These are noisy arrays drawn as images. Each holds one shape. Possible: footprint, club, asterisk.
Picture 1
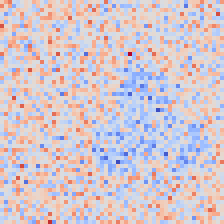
club
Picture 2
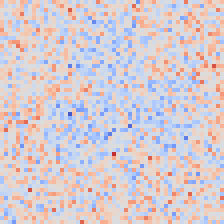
club
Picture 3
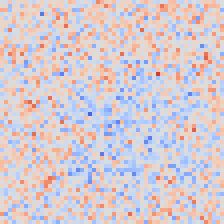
asterisk
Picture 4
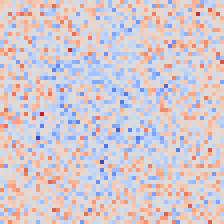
asterisk
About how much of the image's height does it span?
nearly all
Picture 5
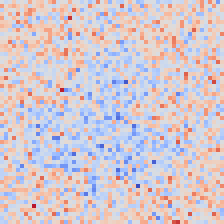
club
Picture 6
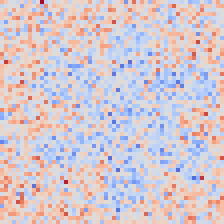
asterisk
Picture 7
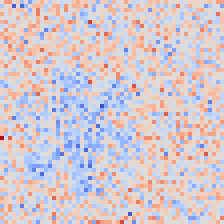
asterisk
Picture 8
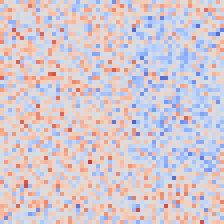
footprint
